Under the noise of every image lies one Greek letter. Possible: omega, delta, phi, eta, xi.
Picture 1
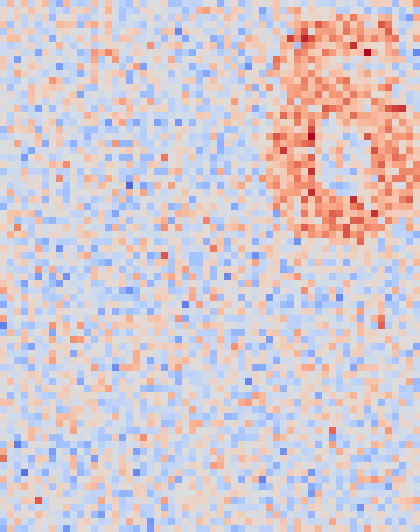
red delta, top right
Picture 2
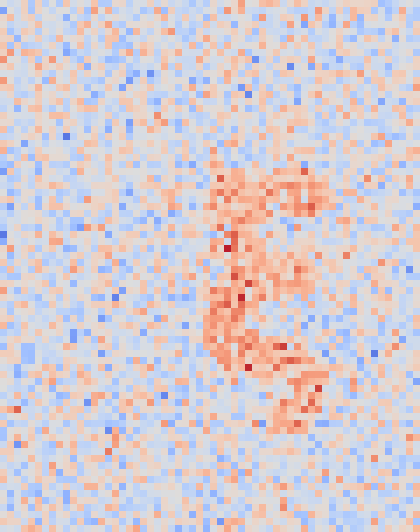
red xi
